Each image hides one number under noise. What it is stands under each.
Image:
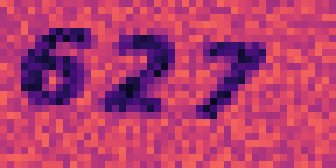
627
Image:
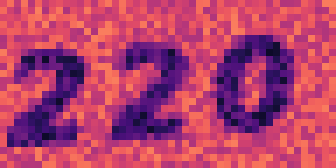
220
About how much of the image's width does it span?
nearly all
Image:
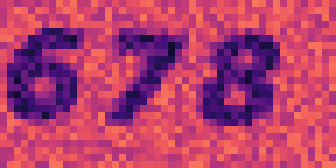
678
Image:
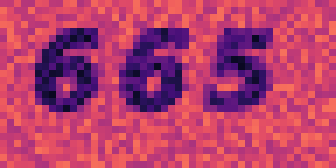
665
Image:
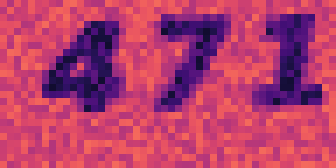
471
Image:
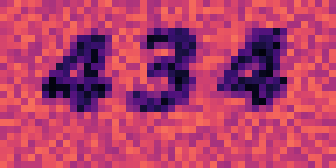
434
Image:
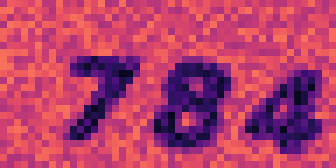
784
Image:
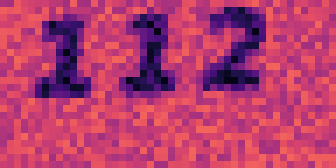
112
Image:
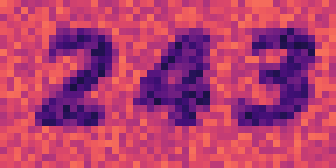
243
